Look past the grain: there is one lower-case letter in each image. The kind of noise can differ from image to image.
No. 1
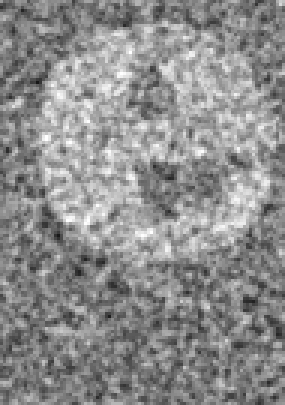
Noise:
blotchy
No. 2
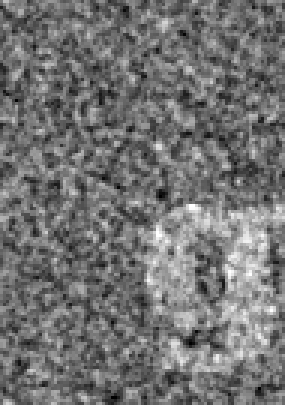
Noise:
blotchy
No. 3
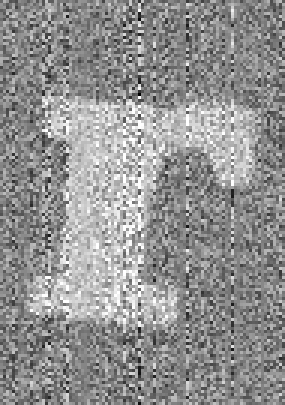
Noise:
columns of uneven size
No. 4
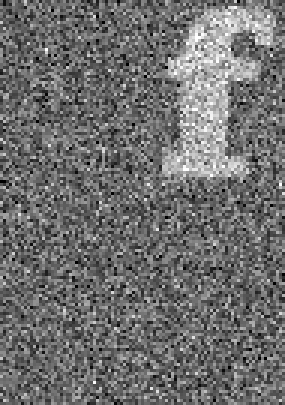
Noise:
independent entries
